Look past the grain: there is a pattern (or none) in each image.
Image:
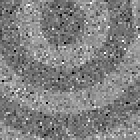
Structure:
rings round one point
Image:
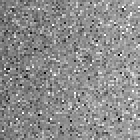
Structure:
a smooth slope
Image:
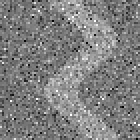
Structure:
a wavy band
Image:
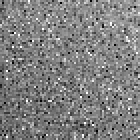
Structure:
a smooth slope
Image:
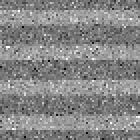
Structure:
horizontal stripes
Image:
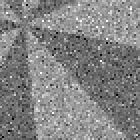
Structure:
spokes from one point
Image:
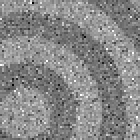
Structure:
rings round one point
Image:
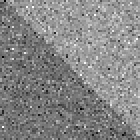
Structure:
a sharp edge
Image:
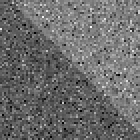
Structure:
a sharp edge
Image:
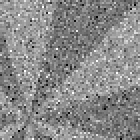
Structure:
spokes from one point
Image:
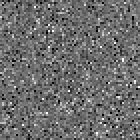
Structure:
only noise
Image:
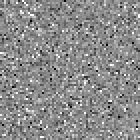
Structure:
only noise
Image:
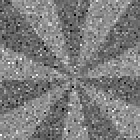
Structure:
spokes from one point
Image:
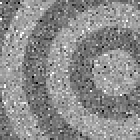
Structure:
rings round one point
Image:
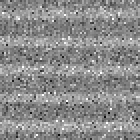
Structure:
horizontal stripes
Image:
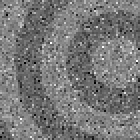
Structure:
rings round one point
